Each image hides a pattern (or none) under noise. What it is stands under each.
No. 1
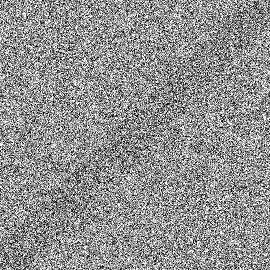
a diagonal band
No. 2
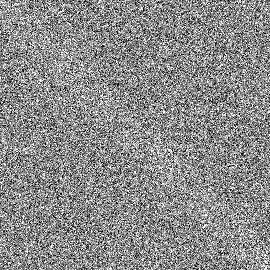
a diagonal band
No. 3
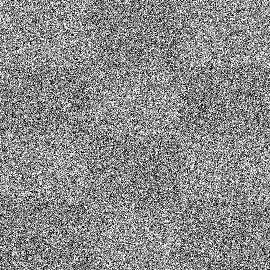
a checkerboard
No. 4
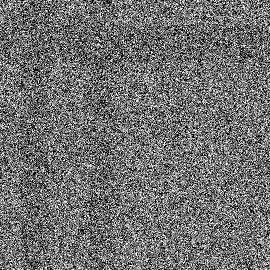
bands of rows crossing bands of columns
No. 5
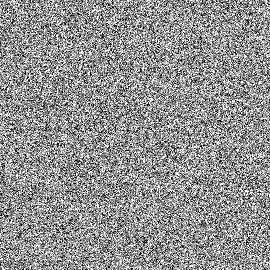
only noise
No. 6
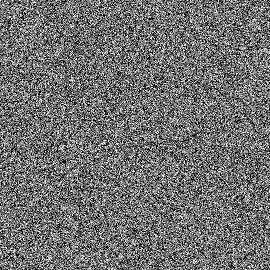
only noise
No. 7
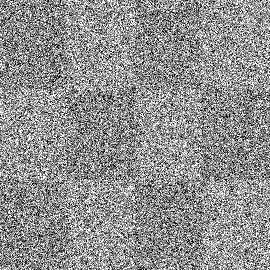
a checkerboard
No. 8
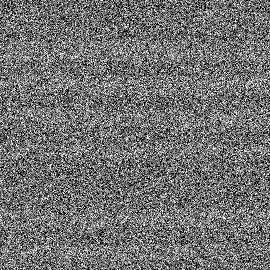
bands of rows
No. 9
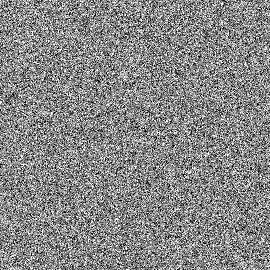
only noise
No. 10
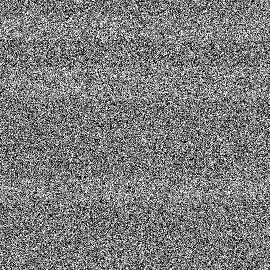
bands of rows
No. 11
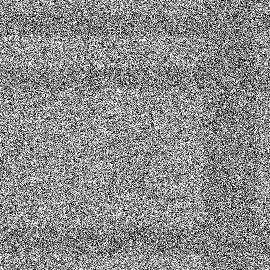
bands of rows crossing bands of columns
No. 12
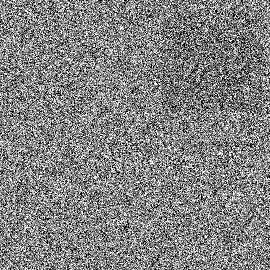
one block
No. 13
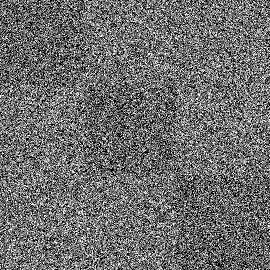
blocks along the diagonal
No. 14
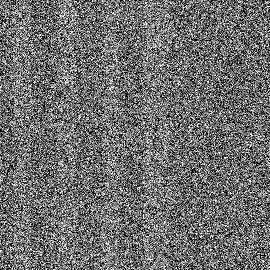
bands of columns
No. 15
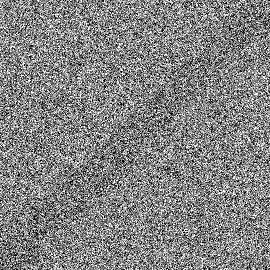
a diagonal band
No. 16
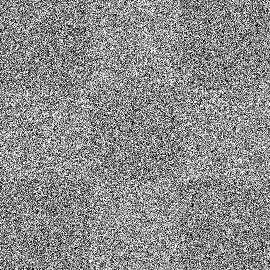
a checkerboard
